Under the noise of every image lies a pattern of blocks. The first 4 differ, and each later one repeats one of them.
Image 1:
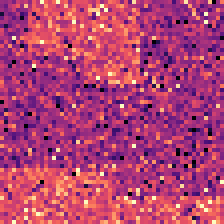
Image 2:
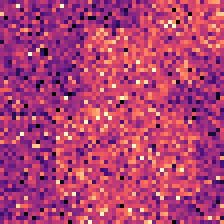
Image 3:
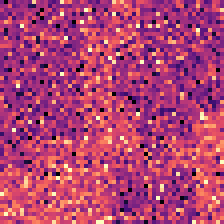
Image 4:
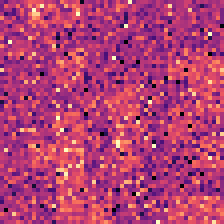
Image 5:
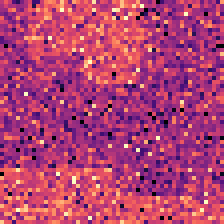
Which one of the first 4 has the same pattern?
1
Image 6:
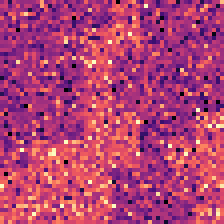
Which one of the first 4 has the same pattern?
3
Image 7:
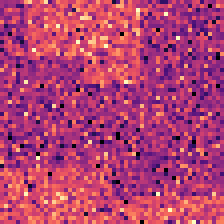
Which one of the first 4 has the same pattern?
1
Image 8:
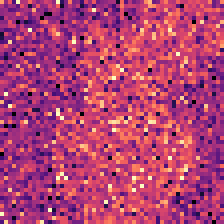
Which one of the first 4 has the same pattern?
2
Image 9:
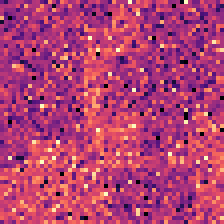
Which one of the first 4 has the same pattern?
3
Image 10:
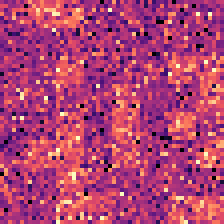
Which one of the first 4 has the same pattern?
4
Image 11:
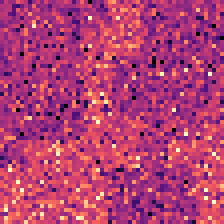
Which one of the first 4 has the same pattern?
3
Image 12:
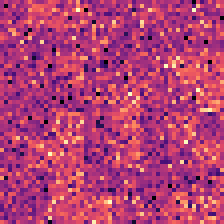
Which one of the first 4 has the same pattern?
4
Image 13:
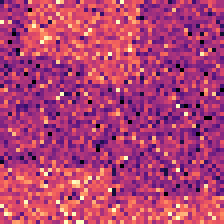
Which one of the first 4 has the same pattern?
1
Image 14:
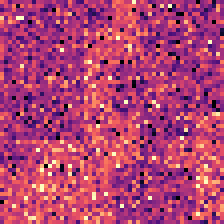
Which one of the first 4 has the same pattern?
3
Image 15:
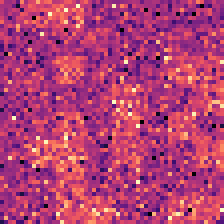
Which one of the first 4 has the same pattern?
4
